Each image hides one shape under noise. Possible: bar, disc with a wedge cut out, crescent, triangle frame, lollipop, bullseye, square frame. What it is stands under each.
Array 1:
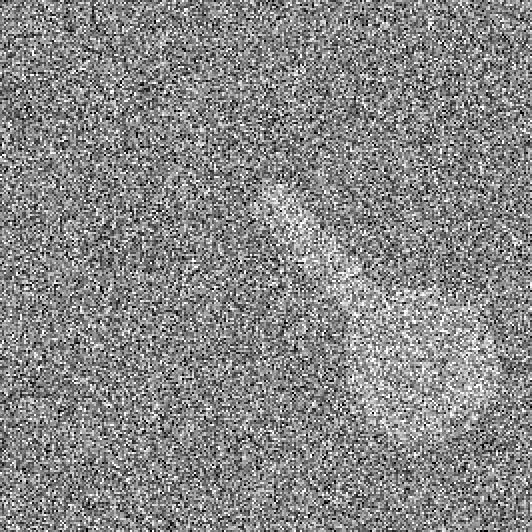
light lollipop
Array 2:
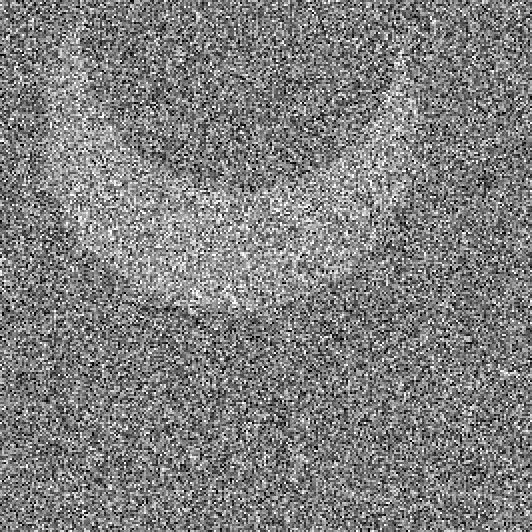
light crescent
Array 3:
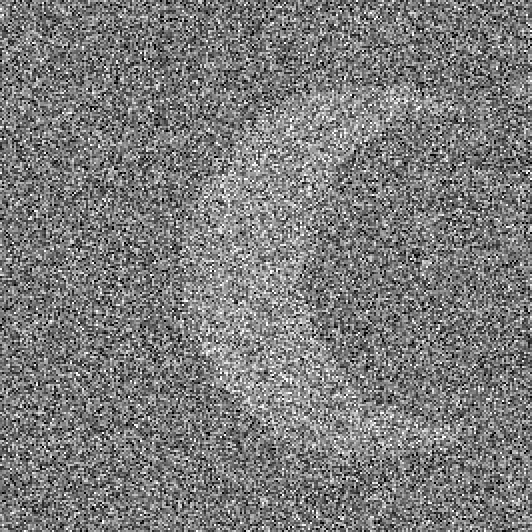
light crescent
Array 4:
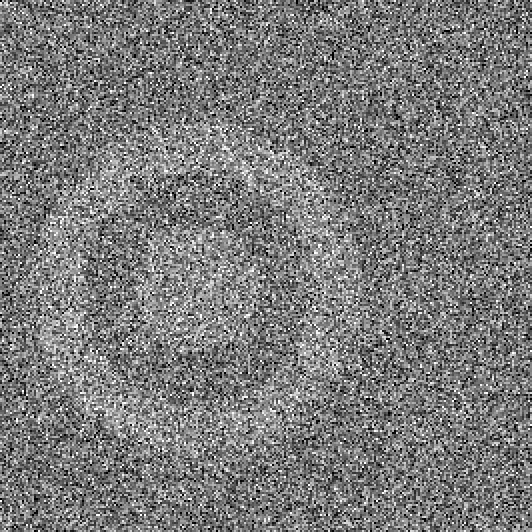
light bullseye
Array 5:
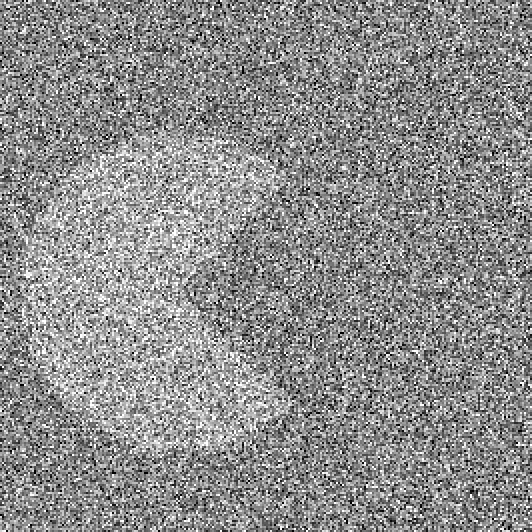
light disc with a wedge cut out
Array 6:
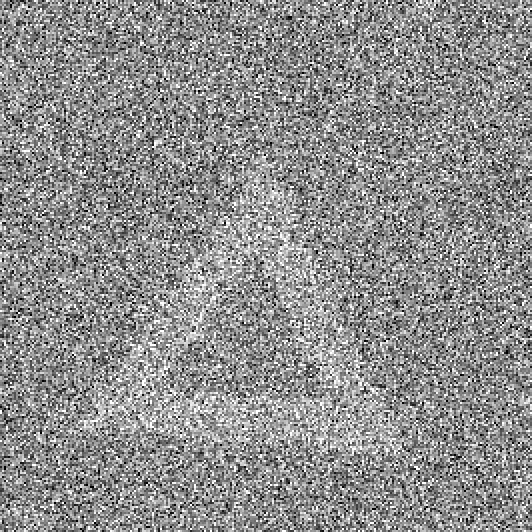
light triangle frame
